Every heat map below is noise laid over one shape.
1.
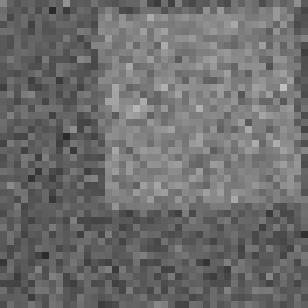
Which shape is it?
square
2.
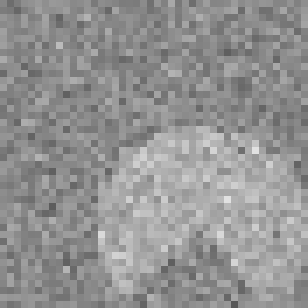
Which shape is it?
disc with a wedge cut out
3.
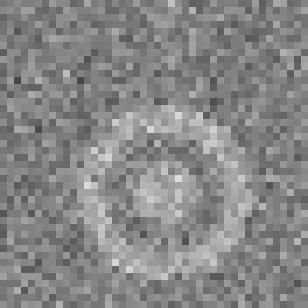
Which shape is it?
bullseye
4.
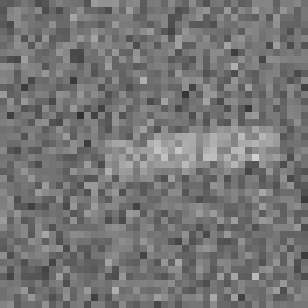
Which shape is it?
bar
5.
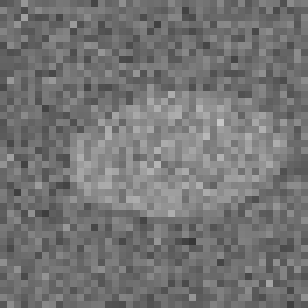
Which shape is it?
ellipse
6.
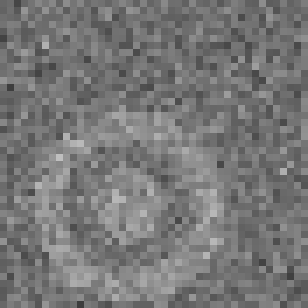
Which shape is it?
bullseye
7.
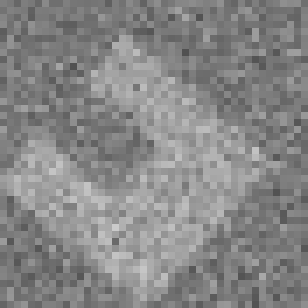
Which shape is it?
square with a notch
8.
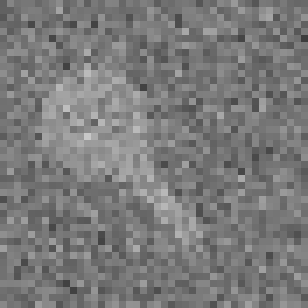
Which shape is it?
lollipop
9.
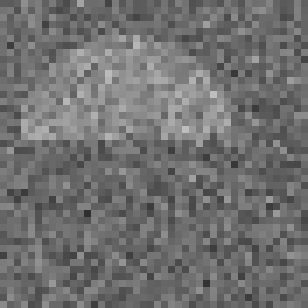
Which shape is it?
half disc
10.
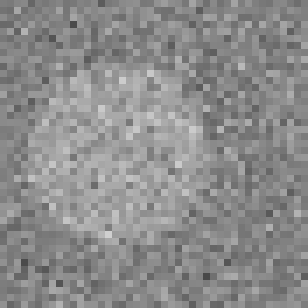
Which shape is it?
disc
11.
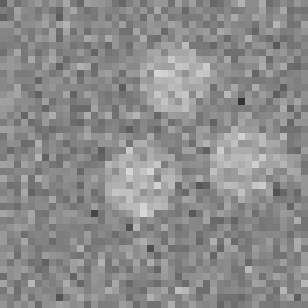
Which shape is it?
three dots
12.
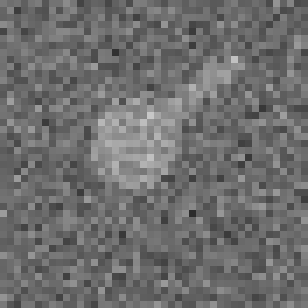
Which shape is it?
lollipop
